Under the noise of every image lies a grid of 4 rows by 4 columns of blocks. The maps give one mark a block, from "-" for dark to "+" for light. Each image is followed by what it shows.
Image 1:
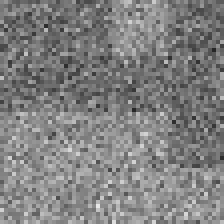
--+-
----
+++-
++++
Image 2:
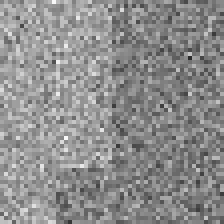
++--
++--
++--
+---
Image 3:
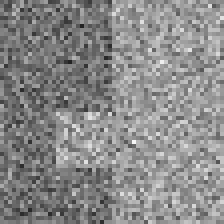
--++
--++
-+++
--++
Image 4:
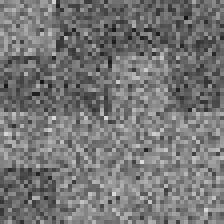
+---
--+-
++++
-+++
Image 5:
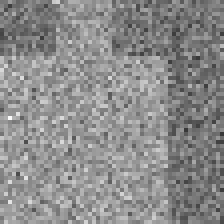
-+--
+++-
+++-
+++-
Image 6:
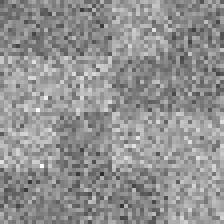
--+-
++--
+-++
---+
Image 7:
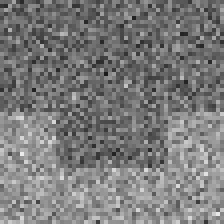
----
----
+--+
++++
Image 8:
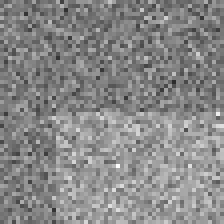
----
----
-+++
-+++
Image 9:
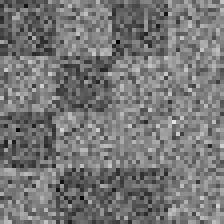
-+-+
+-++
-+++
+--+
